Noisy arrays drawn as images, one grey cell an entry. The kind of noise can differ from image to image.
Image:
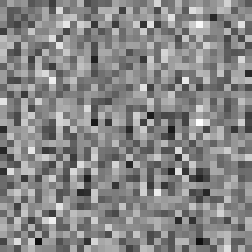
low rank plus noise
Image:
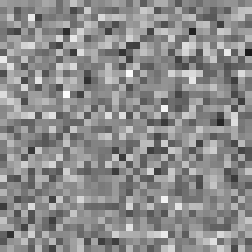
low rank plus noise
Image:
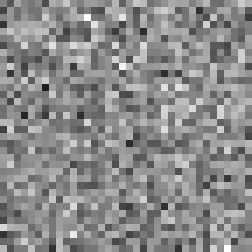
low rank plus noise
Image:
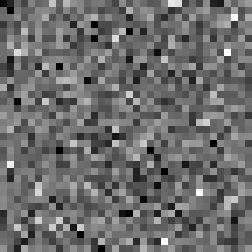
heavy tails
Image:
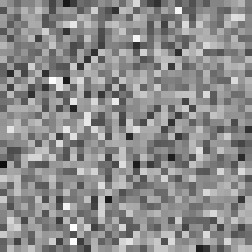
independent entries
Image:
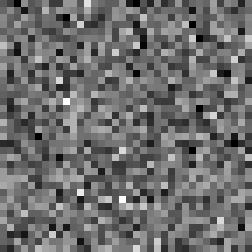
independent entries
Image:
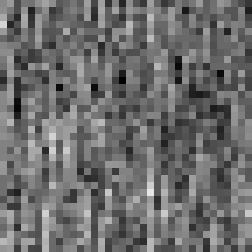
streaked along the columns
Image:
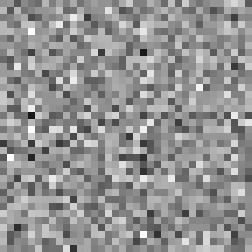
low rank plus noise
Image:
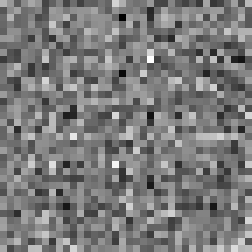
low rank plus noise
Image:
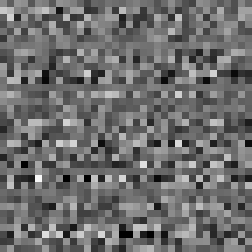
rows of uneven size
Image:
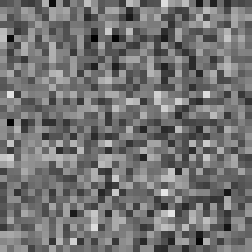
low rank plus noise
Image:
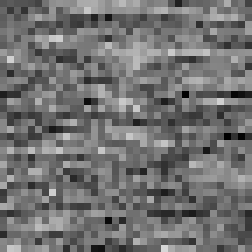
streaked along the rows
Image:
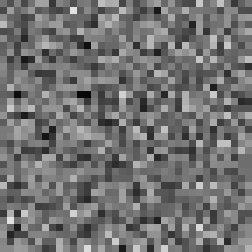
low rank plus noise
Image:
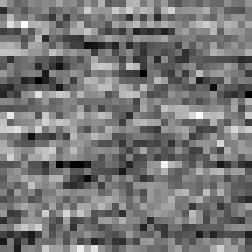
streaked along the rows
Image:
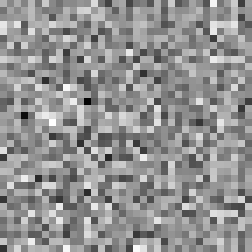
low rank plus noise
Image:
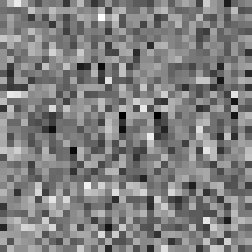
low rank plus noise
